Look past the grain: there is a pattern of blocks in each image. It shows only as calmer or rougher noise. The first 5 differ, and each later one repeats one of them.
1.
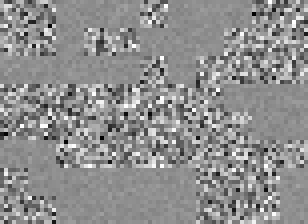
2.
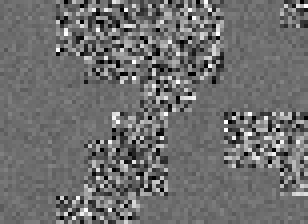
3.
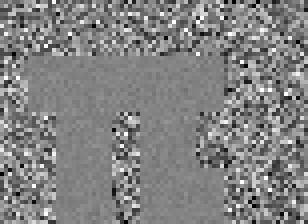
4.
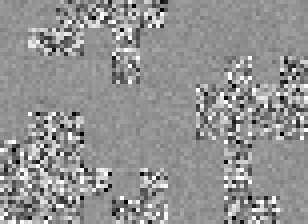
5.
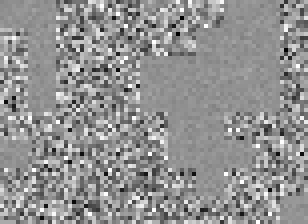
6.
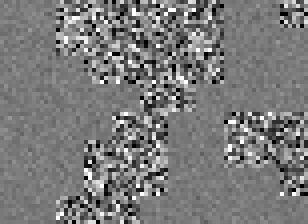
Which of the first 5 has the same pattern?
2
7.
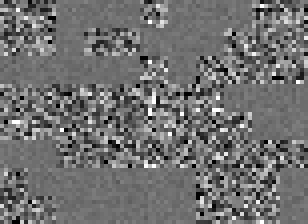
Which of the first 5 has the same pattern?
1
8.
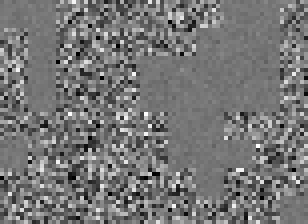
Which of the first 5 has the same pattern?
5
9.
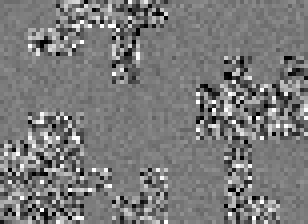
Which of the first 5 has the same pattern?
4
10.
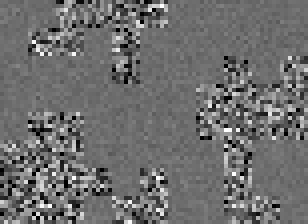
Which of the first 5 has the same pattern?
4
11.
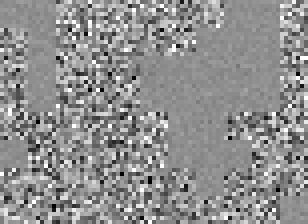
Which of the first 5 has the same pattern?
5
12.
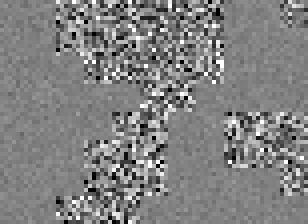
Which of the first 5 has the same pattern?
2
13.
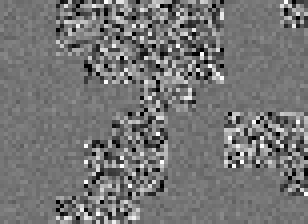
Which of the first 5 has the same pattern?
2
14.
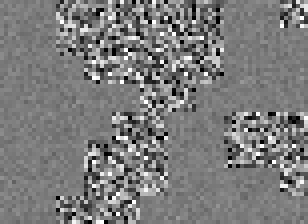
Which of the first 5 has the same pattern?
2
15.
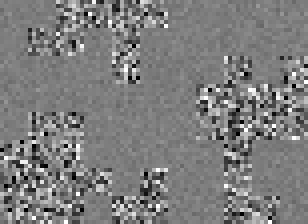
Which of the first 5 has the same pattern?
4
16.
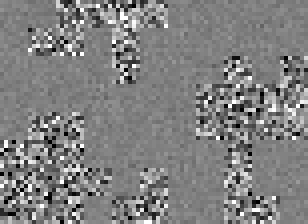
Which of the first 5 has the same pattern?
4
